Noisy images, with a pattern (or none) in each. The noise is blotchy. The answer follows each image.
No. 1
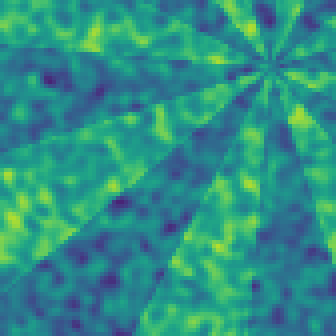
spokes from one point
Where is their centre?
top right
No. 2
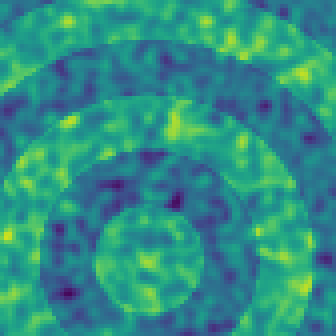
rings round one point
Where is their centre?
bottom middle
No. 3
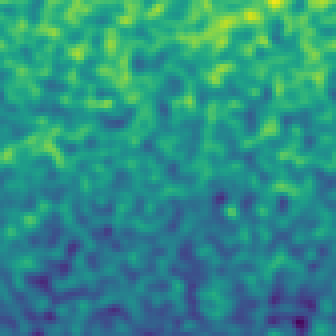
a smooth slope
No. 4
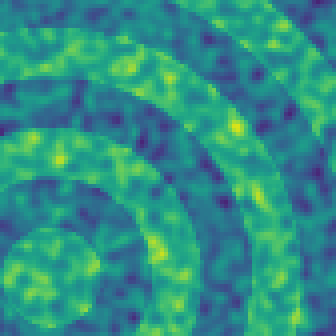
rings round one point
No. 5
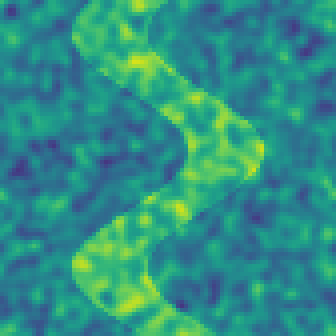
a wavy band
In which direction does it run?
top to bottom
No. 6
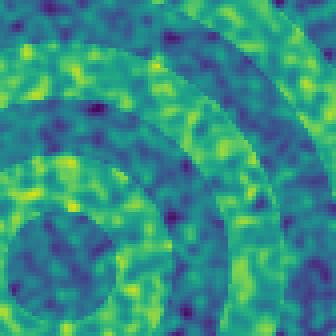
rings round one point
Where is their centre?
bottom left
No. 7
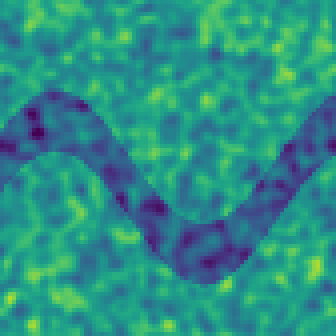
a wavy band
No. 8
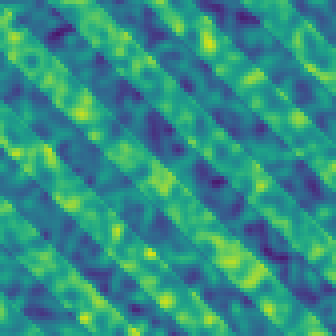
diagonal stripes
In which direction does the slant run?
top left to bottom right
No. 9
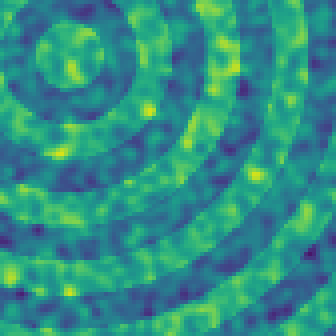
rings round one point
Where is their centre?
top left
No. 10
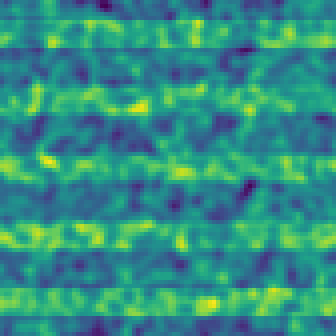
horizontal stripes
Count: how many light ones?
5
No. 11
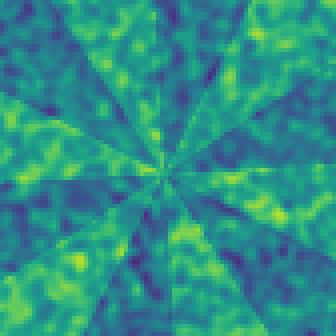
spokes from one point
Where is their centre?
centre
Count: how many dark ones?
6
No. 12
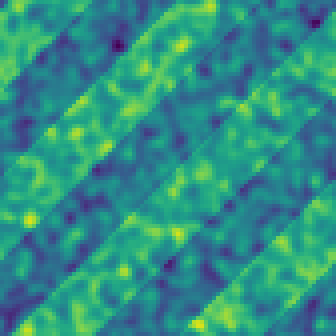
diagonal stripes
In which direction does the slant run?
bottom left to top right
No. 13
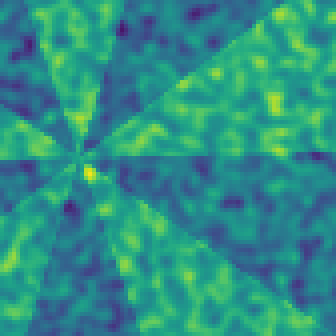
spokes from one point
